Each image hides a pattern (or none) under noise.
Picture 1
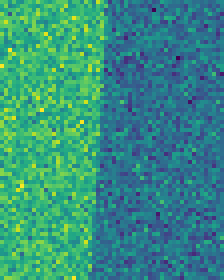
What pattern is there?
a sharp edge
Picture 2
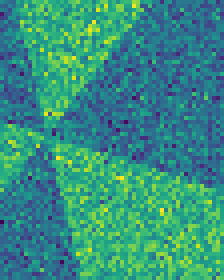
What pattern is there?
spokes from one point
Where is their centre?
middle left
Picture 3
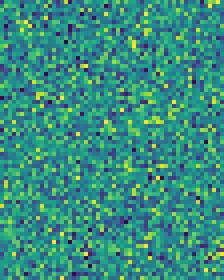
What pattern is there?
only noise
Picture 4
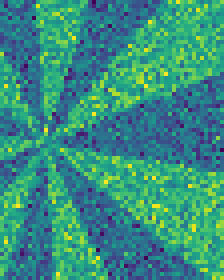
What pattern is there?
spokes from one point
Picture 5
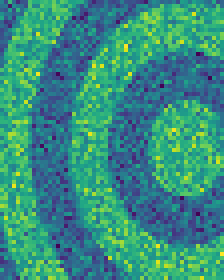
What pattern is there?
rings round one point
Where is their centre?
middle right
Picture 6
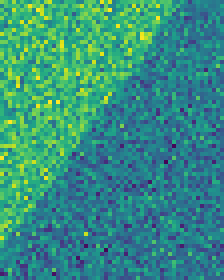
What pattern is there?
a sharp edge
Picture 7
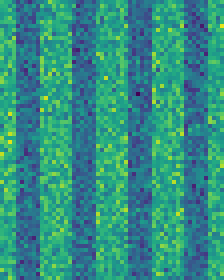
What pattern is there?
vertical stripes
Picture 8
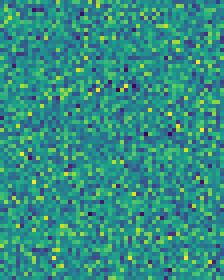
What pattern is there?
only noise
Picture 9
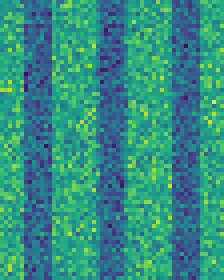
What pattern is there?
vertical stripes
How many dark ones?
3
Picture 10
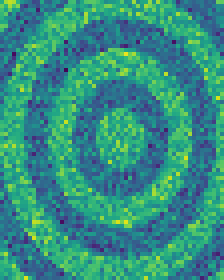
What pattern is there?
rings round one point
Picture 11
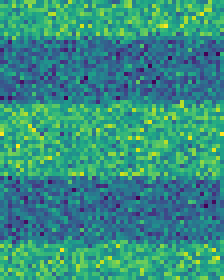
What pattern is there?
horizontal stripes
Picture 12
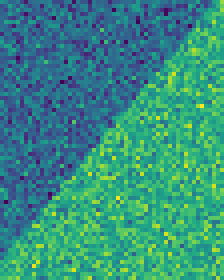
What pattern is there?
a sharp edge
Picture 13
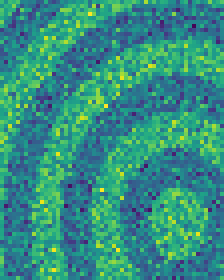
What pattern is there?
rings round one point
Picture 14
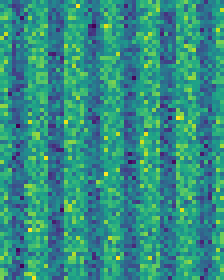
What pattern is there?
vertical stripes
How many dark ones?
6
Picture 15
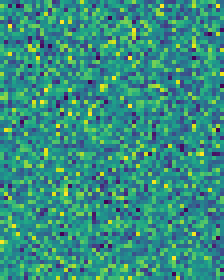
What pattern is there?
only noise
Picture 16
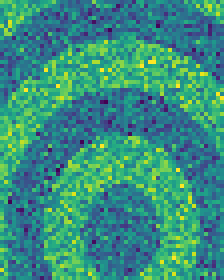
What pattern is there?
rings round one point
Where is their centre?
bottom middle
